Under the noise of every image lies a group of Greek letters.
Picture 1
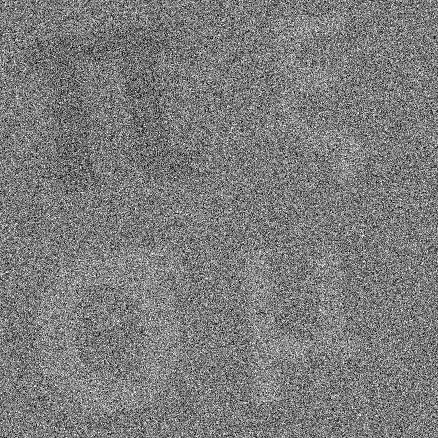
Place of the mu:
bottom right
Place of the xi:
top right
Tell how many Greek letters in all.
4
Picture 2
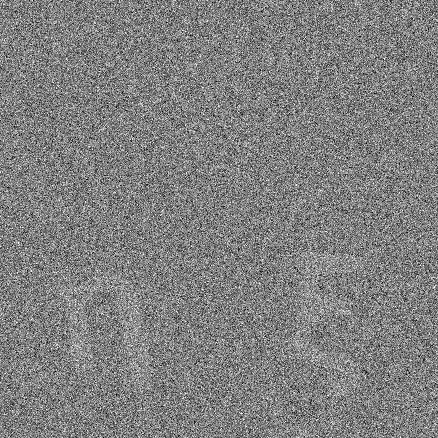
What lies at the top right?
nothing
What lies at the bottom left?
eta
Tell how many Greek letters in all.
2
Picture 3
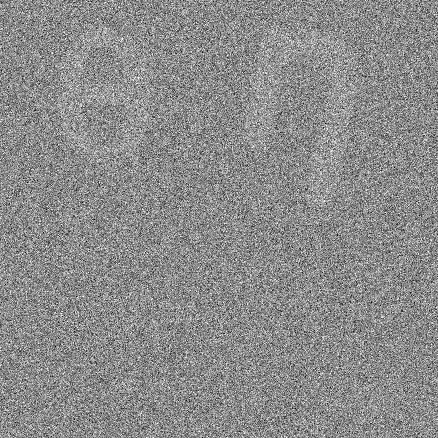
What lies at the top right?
eta
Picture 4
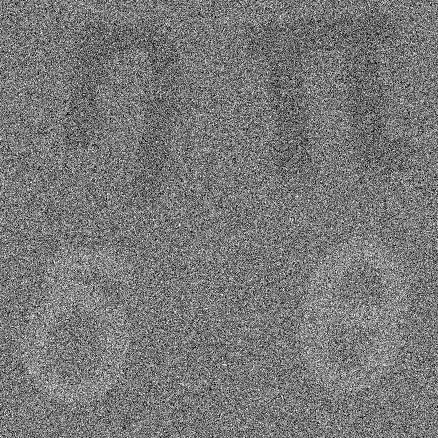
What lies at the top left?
eta
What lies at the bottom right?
theta
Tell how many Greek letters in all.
4
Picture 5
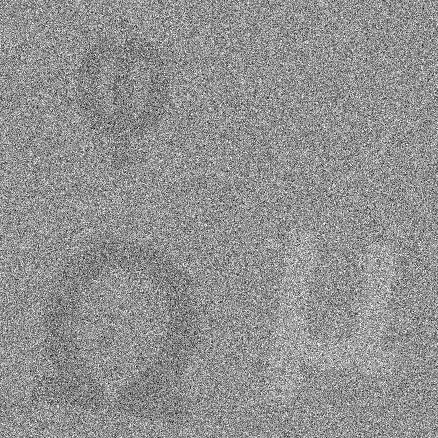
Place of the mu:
bottom right
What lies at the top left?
phi
